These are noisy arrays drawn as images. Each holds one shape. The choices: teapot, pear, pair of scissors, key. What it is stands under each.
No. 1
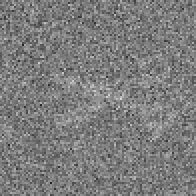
light pair of scissors
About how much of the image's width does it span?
two thirds
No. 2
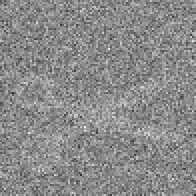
light pair of scissors
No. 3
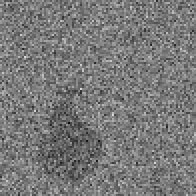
dark pear
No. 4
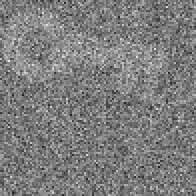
light key
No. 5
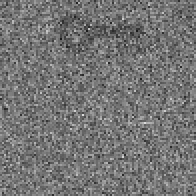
dark key, top middle
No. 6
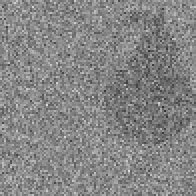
dark pear
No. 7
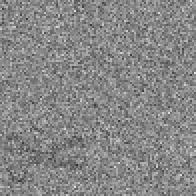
dark pair of scissors, bottom left
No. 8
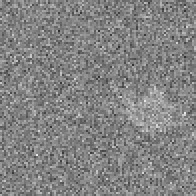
light teapot, middle right
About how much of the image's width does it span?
a third
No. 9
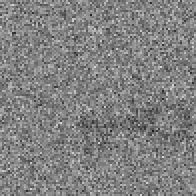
dark key
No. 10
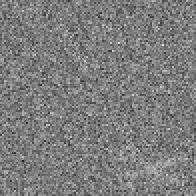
light pair of scissors, bottom right
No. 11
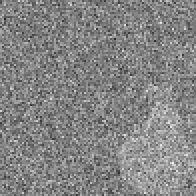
light pear
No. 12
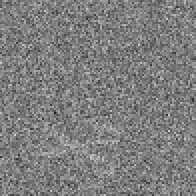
light pair of scissors
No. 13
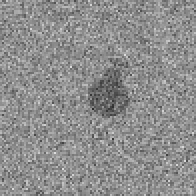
dark pear, centre
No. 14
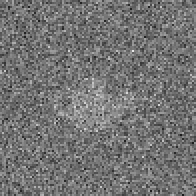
light teapot, centre
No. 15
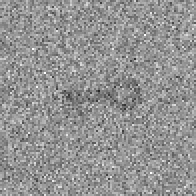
dark key, centre
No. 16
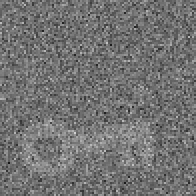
light key
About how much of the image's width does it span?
two thirds
